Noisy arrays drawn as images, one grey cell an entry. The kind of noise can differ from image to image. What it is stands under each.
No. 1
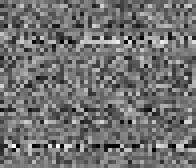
rows of uneven size
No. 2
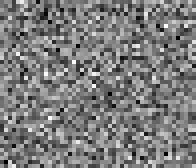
independent entries
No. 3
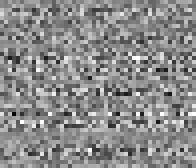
rows of uneven size
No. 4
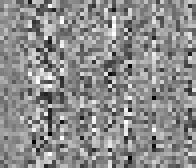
columns of uneven size
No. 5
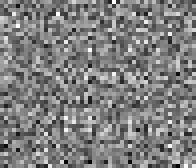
low rank plus noise
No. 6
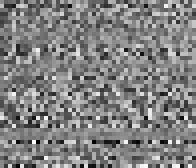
rows of uneven size
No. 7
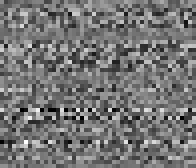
rows of uneven size
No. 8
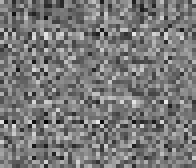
low rank plus noise
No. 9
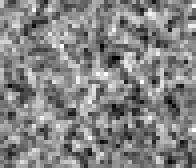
blotchy
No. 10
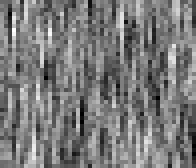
streaked along the columns
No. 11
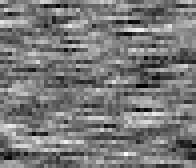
streaked along the rows
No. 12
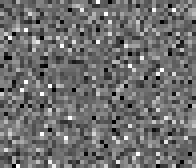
heavy tails
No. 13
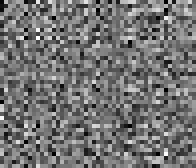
low rank plus noise
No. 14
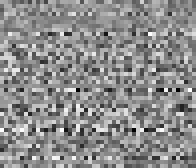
rows of uneven size
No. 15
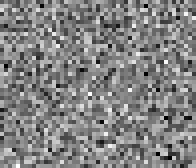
independent entries
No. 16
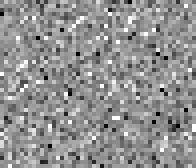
heavy tails
